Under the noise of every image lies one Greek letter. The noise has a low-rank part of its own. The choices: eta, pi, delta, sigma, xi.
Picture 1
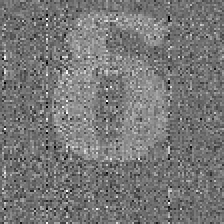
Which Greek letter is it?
delta
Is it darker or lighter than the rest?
lighter
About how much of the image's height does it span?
two thirds
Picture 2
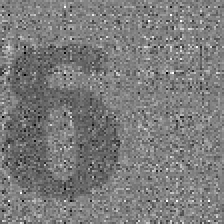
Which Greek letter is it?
delta
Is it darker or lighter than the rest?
darker
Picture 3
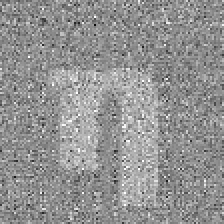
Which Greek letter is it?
eta
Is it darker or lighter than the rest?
lighter
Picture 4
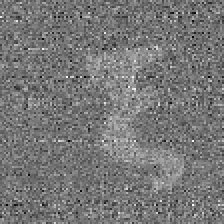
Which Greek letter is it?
xi
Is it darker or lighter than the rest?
lighter
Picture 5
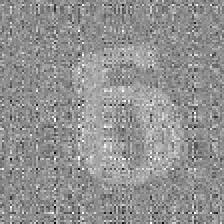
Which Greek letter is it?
delta
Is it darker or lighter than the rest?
lighter
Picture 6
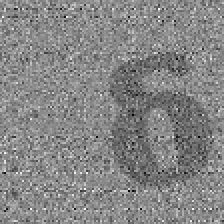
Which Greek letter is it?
delta
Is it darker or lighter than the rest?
darker
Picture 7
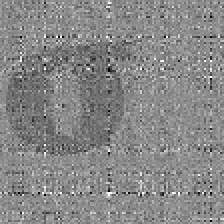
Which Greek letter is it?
sigma
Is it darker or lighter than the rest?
darker
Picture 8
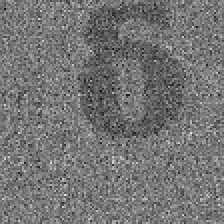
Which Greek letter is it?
delta
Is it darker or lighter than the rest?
darker
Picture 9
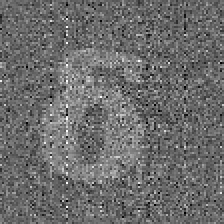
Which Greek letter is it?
delta
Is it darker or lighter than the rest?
lighter
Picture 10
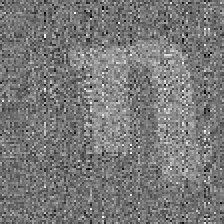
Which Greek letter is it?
eta
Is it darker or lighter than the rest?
lighter
